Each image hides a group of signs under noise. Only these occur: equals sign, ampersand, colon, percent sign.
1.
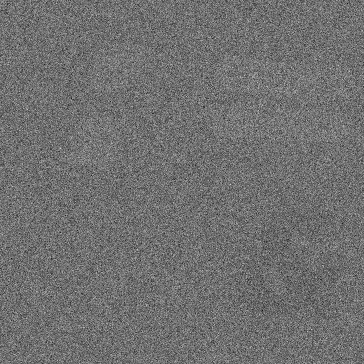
top left: light colon; top right: light equals sign; bottom right: dark ampersand
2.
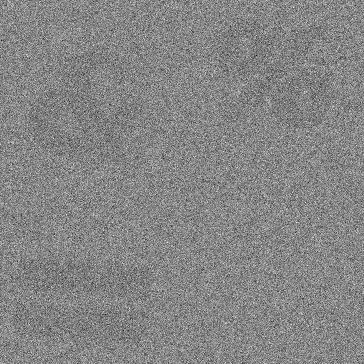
top left: dark ampersand; top right: dark percent sign; bottom left: dark equals sign
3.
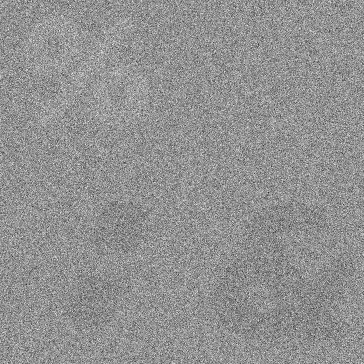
top left: light percent sign; bottom left: dark colon; bottom right: dark ampersand
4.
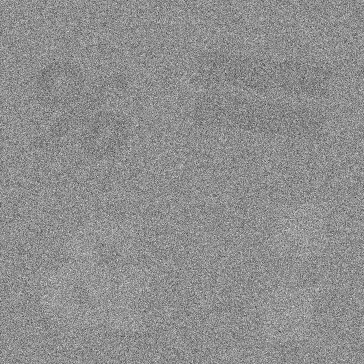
top left: dark percent sign; top right: dark equals sign; bottom left: light ampersand; bottom right: light colon
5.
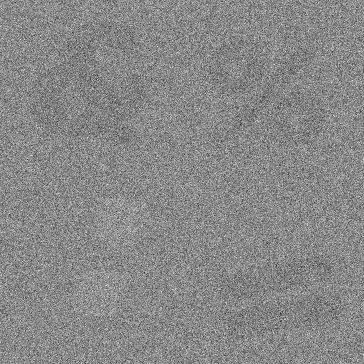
top left: dark ampersand; top right: dark percent sign; bottom left: light colon; bottom right: dark equals sign
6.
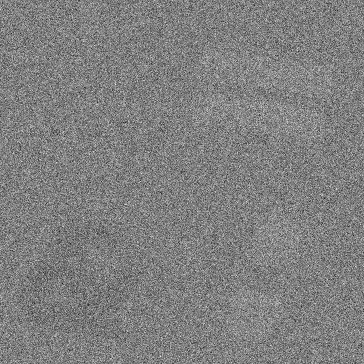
top right: light equals sign; bottom left: dark ampersand; bottom right: light colon
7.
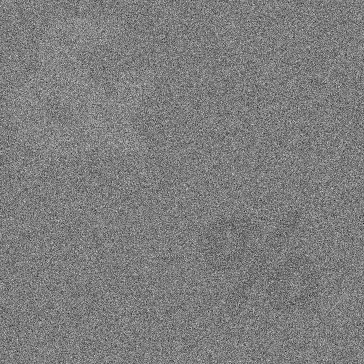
top left: light ampersand; bottom right: dark percent sign
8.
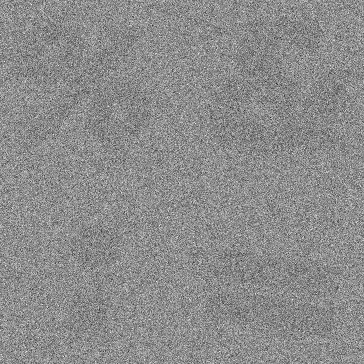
top left: dark percent sign; top right: dark ampersand; bottom left: dark colon; bottom right: dark equals sign
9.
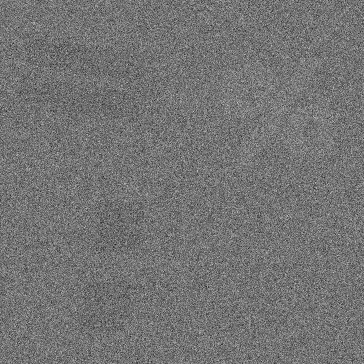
top left: dark equals sign; top right: light percent sign; bottom left: dark colon
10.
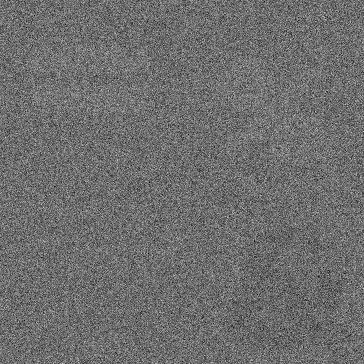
top left: light equals sign; top right: light percent sign; bottom right: dark ampersand
